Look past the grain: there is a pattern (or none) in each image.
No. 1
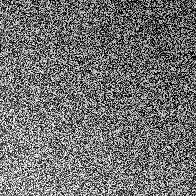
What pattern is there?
a smooth slope
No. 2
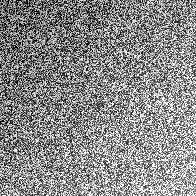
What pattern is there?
a smooth slope
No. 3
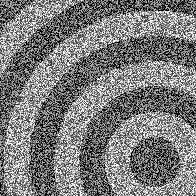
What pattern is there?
rings round one point
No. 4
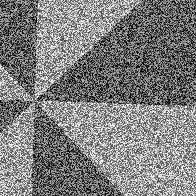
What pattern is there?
spokes from one point
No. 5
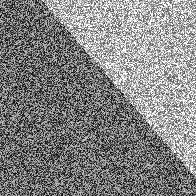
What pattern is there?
a sharp edge
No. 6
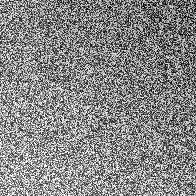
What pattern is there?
a smooth slope
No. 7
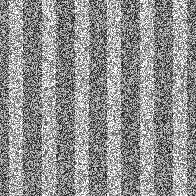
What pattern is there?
vertical stripes
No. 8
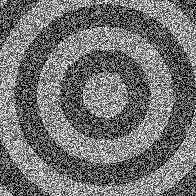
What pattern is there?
rings round one point
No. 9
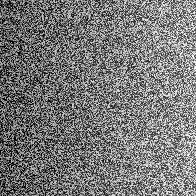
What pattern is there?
a smooth slope
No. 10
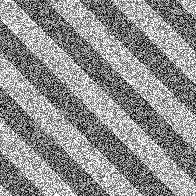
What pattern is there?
diagonal stripes
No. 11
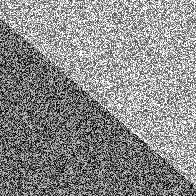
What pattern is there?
a sharp edge
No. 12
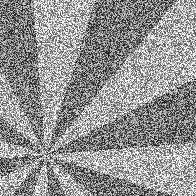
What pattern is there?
spokes from one point
